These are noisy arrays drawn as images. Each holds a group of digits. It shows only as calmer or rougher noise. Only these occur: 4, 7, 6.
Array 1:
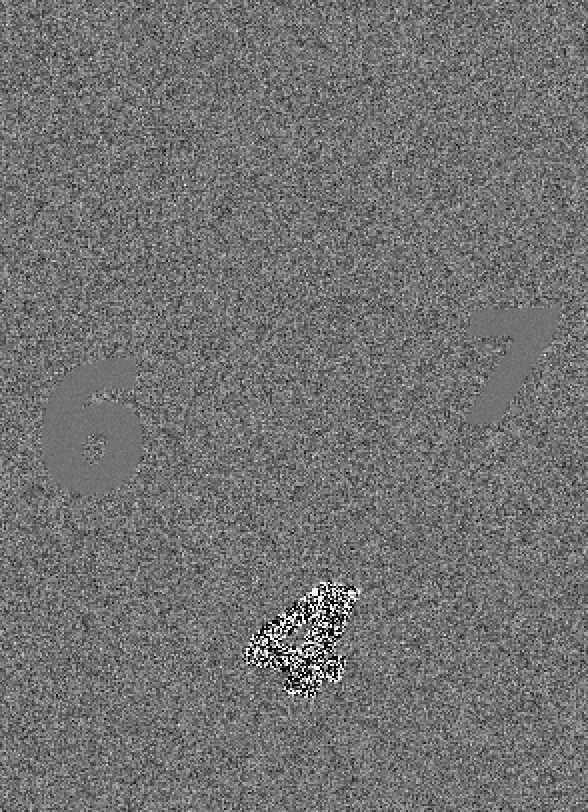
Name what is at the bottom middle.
4
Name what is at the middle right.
7
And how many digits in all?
3
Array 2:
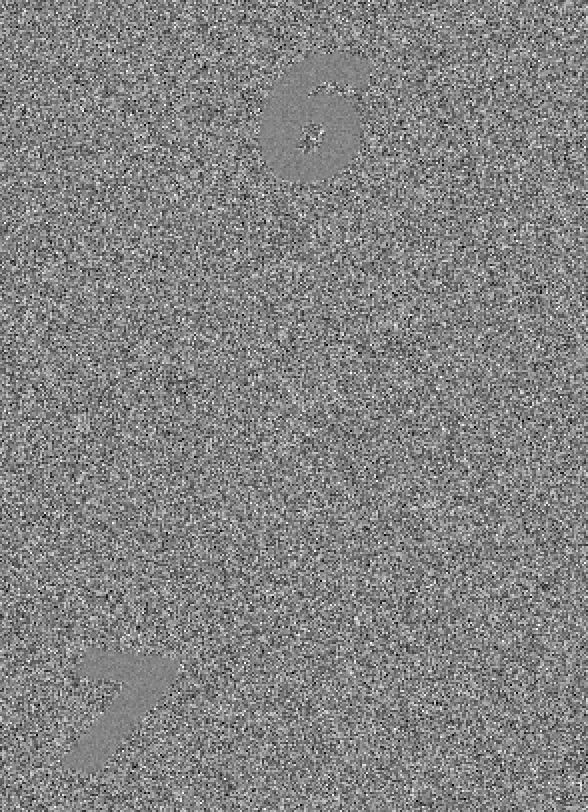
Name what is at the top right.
nothing
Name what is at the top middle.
6
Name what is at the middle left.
nothing
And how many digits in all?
2
